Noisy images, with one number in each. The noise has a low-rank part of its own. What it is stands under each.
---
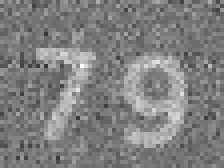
79
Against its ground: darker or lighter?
lighter
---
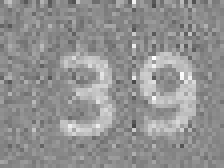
39
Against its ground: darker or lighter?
lighter
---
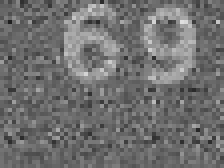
69
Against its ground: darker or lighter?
lighter
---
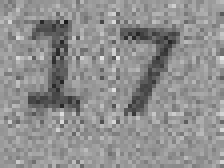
17
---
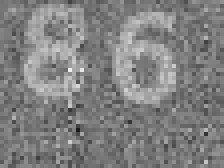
86
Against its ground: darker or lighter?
lighter
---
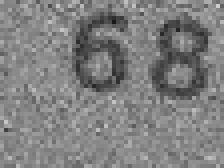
68
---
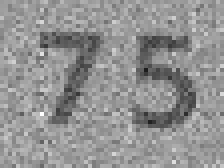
75
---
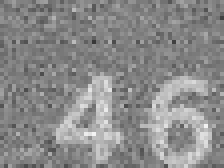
46
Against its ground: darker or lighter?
lighter
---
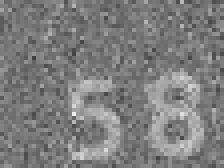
58
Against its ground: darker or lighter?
lighter
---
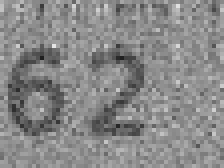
62
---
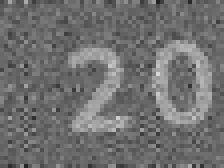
20
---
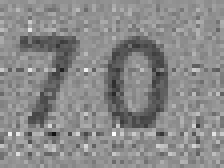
70
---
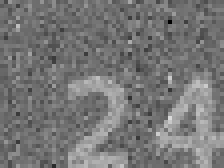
24
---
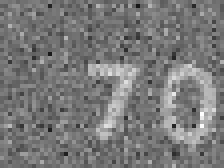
70
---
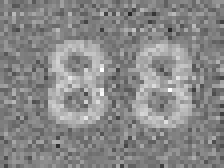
88
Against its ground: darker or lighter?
lighter
